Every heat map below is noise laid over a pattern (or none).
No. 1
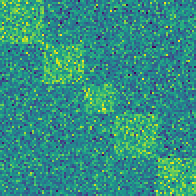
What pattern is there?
blocks along the diagonal
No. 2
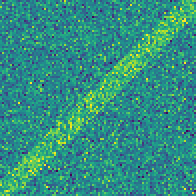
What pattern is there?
a diagonal band
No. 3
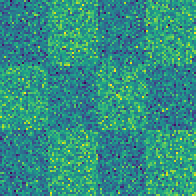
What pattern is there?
a checkerboard
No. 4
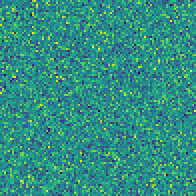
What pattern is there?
only noise
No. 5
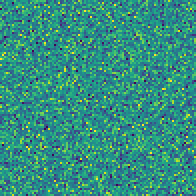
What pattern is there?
only noise
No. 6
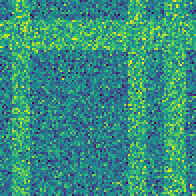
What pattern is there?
bands of rows crossing bands of columns
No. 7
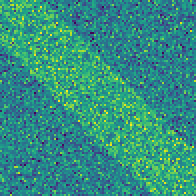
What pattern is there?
a diagonal band
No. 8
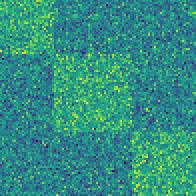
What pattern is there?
blocks along the diagonal
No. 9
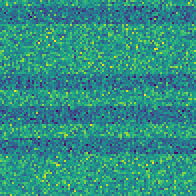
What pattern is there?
bands of rows
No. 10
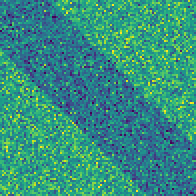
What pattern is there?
a diagonal band
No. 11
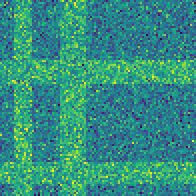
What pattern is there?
bands of rows crossing bands of columns
